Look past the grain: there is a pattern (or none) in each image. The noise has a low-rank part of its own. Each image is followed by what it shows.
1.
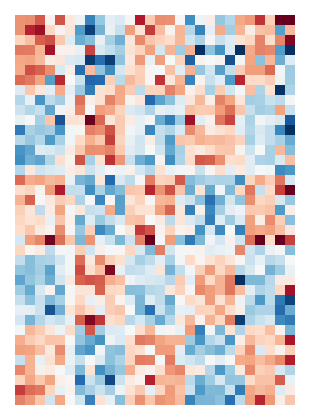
a checkerboard
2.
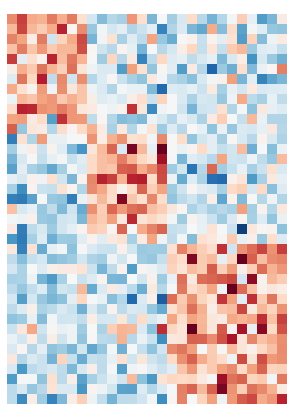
blocks along the diagonal
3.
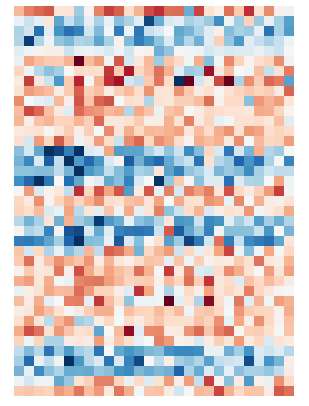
bands of rows
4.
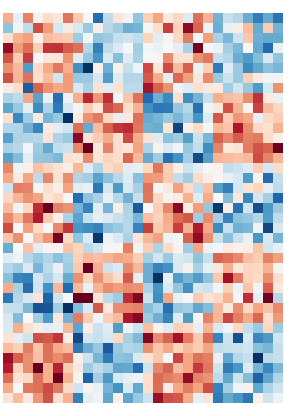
a checkerboard
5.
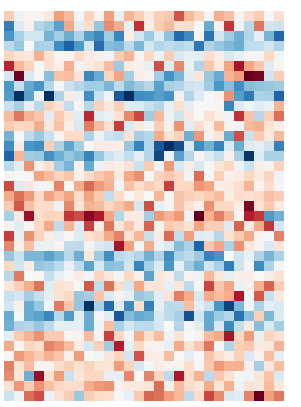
bands of rows
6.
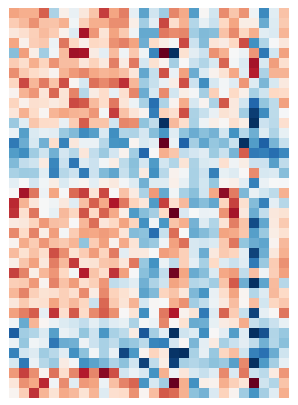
bands of rows crossing bands of columns
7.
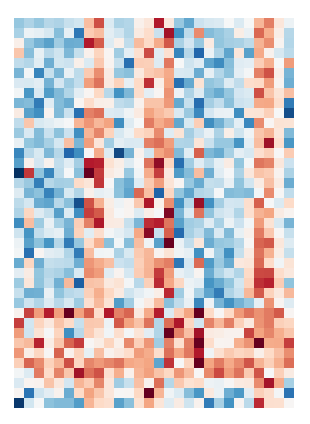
bands of rows crossing bands of columns
